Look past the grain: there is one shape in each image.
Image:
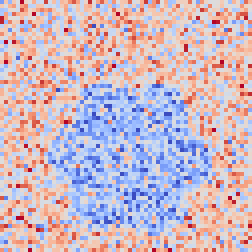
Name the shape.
flower
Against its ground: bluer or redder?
bluer
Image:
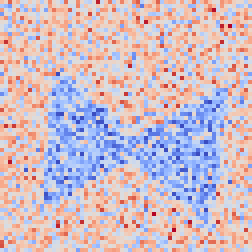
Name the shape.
bow tie
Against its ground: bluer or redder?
bluer
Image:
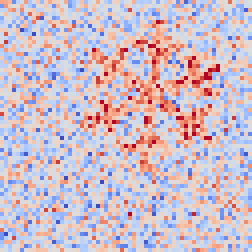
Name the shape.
snowflake
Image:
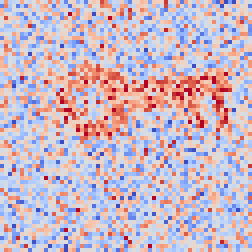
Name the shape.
key
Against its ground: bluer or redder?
redder
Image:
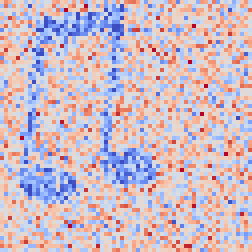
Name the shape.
pair of musical notes
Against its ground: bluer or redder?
bluer
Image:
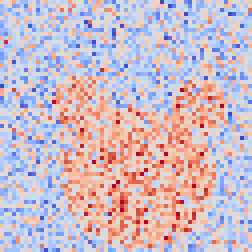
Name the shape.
bear's head
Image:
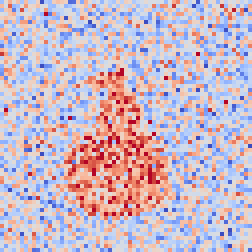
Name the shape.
pear
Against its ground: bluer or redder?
redder
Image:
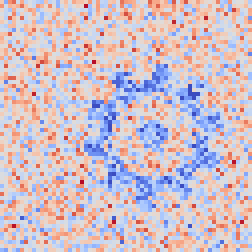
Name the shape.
gear
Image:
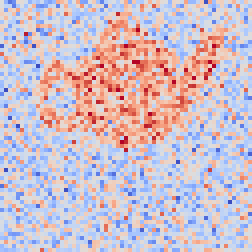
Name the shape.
teapot
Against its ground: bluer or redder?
redder
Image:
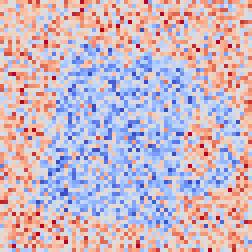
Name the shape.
cup
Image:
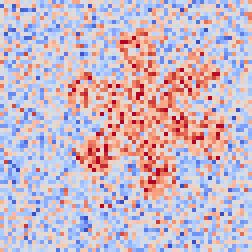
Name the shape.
asterisk
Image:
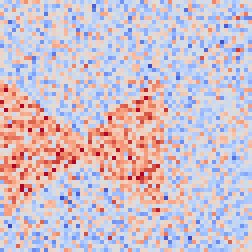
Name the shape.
bow tie
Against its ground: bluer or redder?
redder
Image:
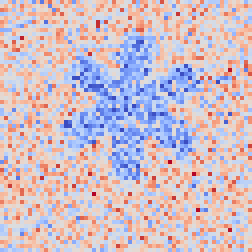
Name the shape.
asterisk
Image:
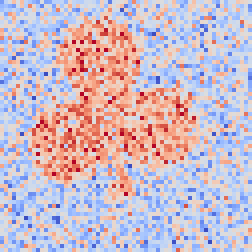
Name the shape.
club
